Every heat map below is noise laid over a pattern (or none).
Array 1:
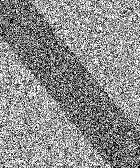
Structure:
a diagonal band
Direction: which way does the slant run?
top left to bottom right
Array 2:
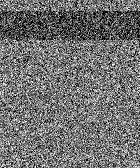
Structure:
one band of rows
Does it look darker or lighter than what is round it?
darker
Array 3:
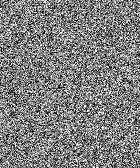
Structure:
only noise
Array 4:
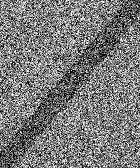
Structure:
a diagonal band
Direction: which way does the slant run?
bottom left to top right
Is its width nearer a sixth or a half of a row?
a sixth
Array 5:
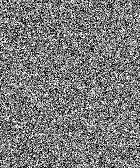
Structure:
only noise
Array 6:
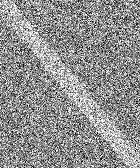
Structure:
a diagonal band
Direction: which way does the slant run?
top left to bottom right
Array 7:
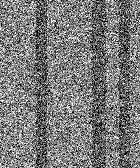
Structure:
bands of columns
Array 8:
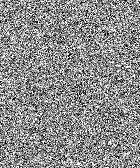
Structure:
only noise
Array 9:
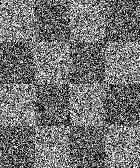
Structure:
a checkerboard
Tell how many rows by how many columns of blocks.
4 by 4
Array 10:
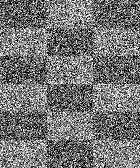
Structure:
a checkerboard
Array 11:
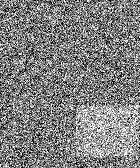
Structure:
one block
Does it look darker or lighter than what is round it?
lighter
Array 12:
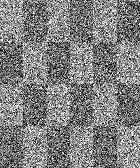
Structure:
a checkerboard
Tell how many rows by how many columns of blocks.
4 by 6
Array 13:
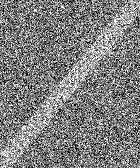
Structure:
a diagonal band
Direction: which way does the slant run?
bottom left to top right
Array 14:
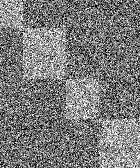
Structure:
blocks along the diagonal
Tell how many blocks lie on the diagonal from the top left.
4
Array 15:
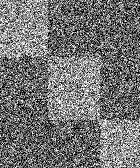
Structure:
blocks along the diagonal
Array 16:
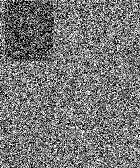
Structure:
one block
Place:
top left
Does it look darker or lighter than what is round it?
darker
